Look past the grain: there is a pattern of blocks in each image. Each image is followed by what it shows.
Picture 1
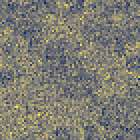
mirrored about the diagonal from the bottom left
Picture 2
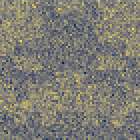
left and right mirror each other
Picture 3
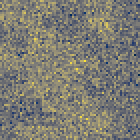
no symmetry
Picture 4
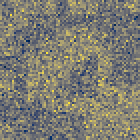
mirrored about the diagonal from the top left
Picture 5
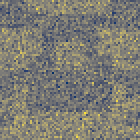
left and right mirror each other
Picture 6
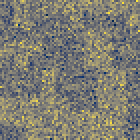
no symmetry
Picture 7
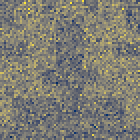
left and right mirror each other
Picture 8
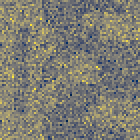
top and bottom mirror each other
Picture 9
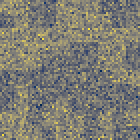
no symmetry
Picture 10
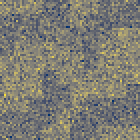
the same after a half turn
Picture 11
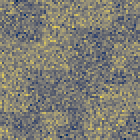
mirrored about the diagonal from the top left
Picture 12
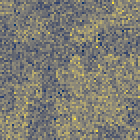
mirrored about the diagonal from the top left
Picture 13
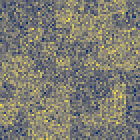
mirrored about the diagonal from the top left
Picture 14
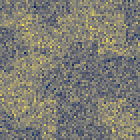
mirrored about the diagonal from the top left
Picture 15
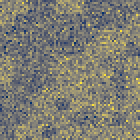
mirrored about the diagonal from the top left
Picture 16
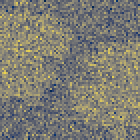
the same after a half turn
